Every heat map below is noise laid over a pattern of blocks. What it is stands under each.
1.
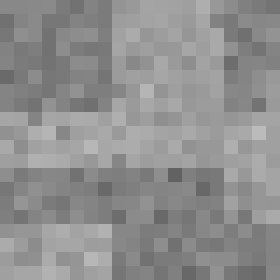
no symmetry
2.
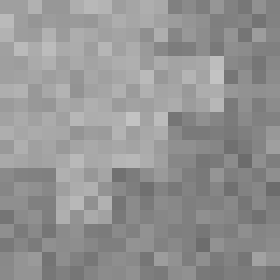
mirrored about the diagonal from the top left
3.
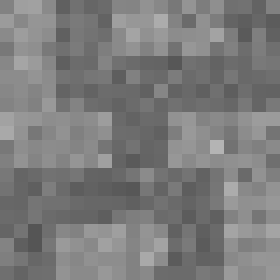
the same after a half turn
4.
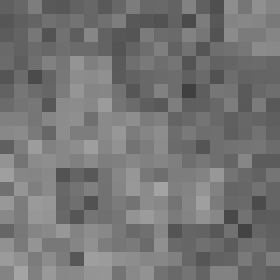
mirrored about the diagonal from the bottom left
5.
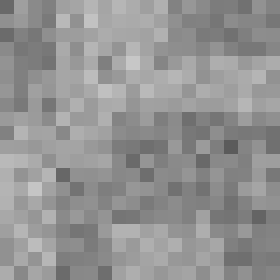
no symmetry
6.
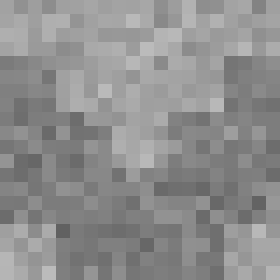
left and right mirror each other
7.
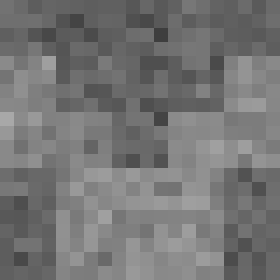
left and right mirror each other
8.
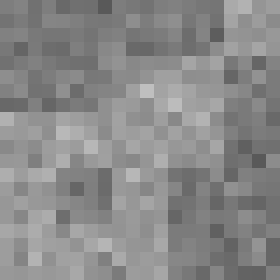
mirrored about the diagonal from the bottom left
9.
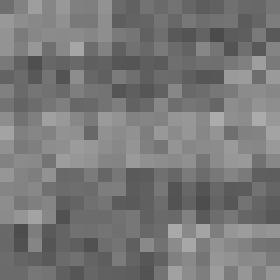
the same after a half turn
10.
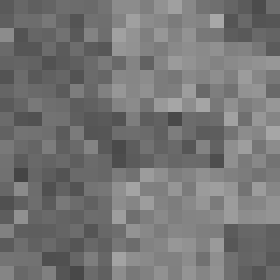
top and bottom mirror each other
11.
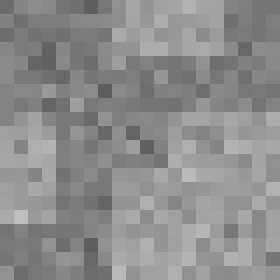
mirrored about the diagonal from the top left
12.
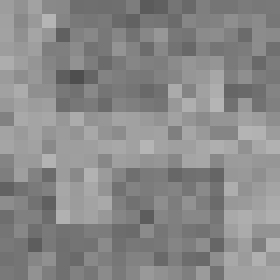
the same after a half turn
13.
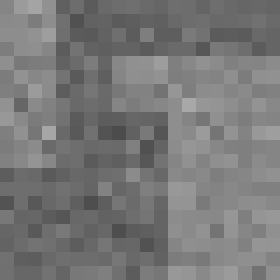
no symmetry
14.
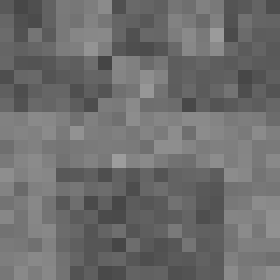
left and right mirror each other
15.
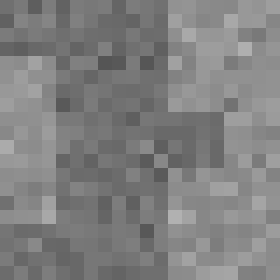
top and bottom mirror each other
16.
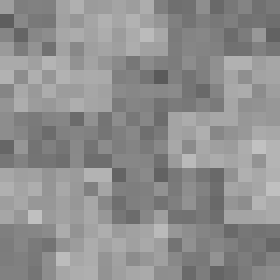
top and bottom mirror each other
